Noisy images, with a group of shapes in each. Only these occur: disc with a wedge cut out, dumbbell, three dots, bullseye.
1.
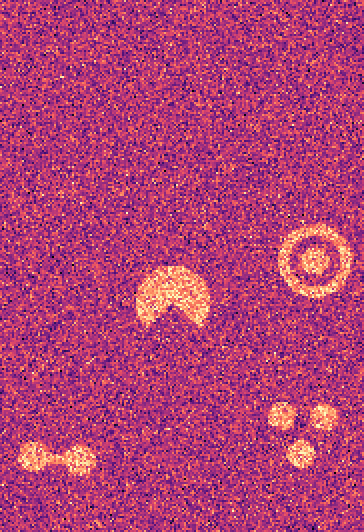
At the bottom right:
three dots
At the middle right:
bullseye
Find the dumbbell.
bottom left
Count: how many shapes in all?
4
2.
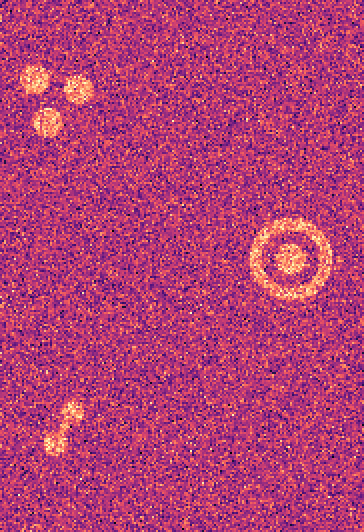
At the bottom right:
nothing
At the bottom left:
dumbbell
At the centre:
nothing
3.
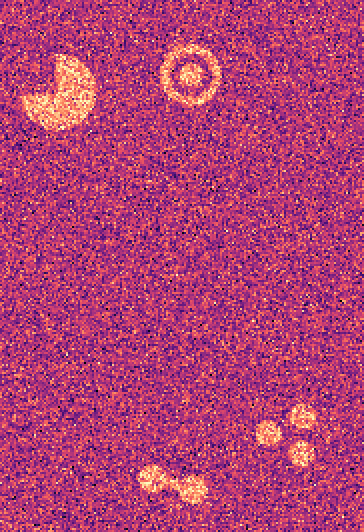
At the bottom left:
nothing
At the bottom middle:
dumbbell
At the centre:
nothing
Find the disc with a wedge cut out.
top left
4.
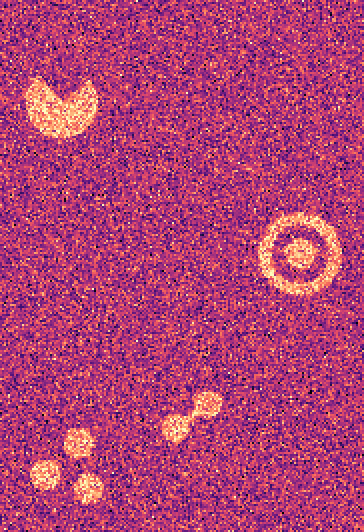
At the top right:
nothing
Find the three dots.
bottom left
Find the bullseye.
middle right
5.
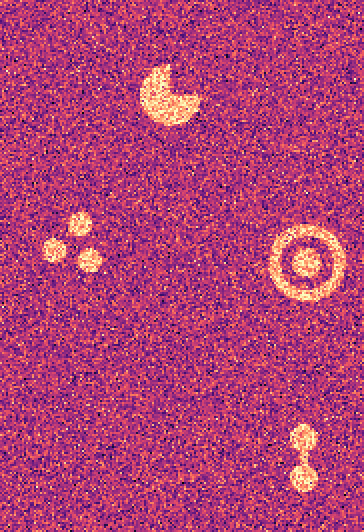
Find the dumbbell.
bottom right
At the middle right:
bullseye
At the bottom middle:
nothing
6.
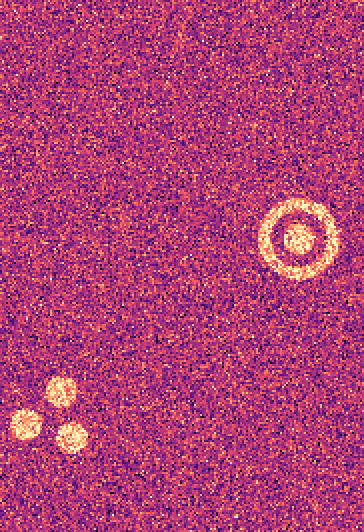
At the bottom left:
three dots
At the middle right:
bullseye
